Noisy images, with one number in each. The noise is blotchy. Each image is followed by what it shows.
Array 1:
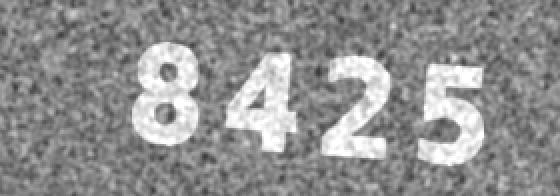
8425
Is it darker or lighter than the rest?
lighter
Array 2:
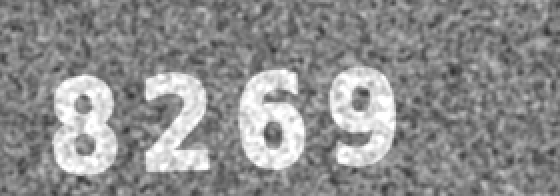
8269
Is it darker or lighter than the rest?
lighter
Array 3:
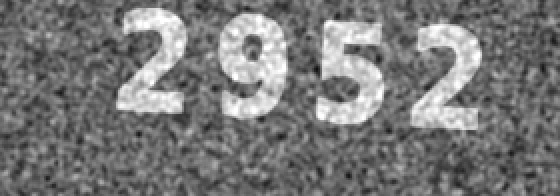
2952
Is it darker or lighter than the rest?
lighter
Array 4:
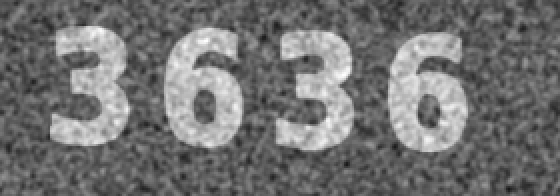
3636
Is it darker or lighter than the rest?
lighter
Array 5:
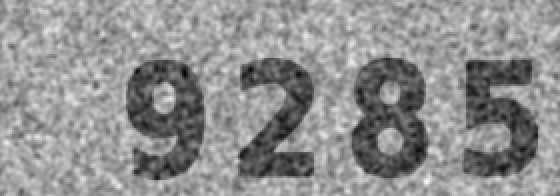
9285
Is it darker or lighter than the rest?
darker
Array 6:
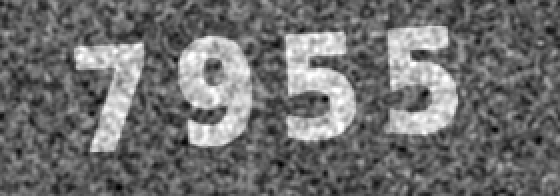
7955
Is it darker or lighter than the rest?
lighter
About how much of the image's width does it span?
two thirds
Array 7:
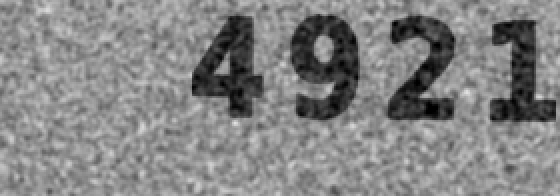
4921
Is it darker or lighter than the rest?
darker
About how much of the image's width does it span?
two thirds
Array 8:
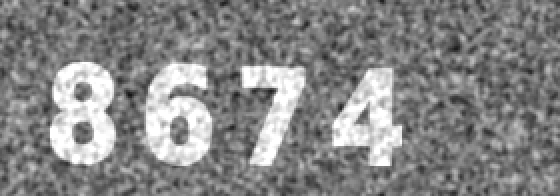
8674
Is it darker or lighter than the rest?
lighter
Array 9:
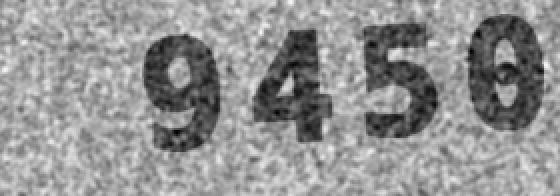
9450
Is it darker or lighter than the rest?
darker
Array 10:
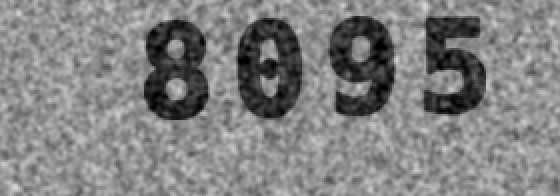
8095
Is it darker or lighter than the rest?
darker
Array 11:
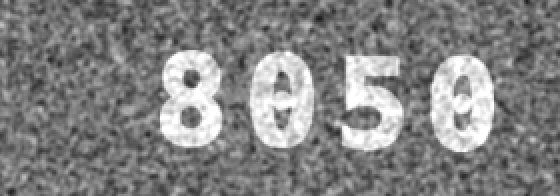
8050
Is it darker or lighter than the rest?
lighter
